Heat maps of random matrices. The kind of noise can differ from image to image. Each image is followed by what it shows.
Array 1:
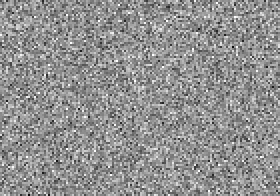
independent entries
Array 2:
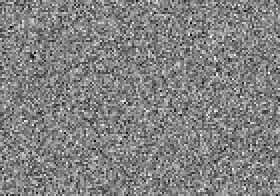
independent entries
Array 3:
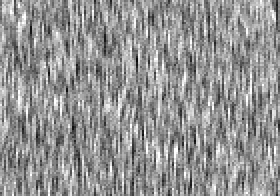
streaked along the columns
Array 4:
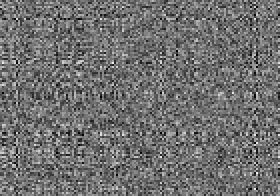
low rank plus noise
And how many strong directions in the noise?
two
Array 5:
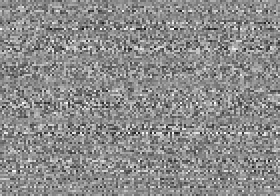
rows of uneven size
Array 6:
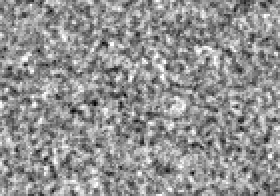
blotchy
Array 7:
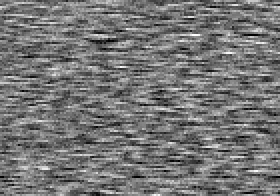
streaked along the rows
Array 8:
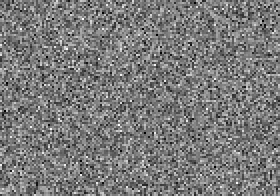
independent entries
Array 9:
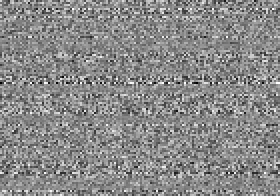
rows of uneven size
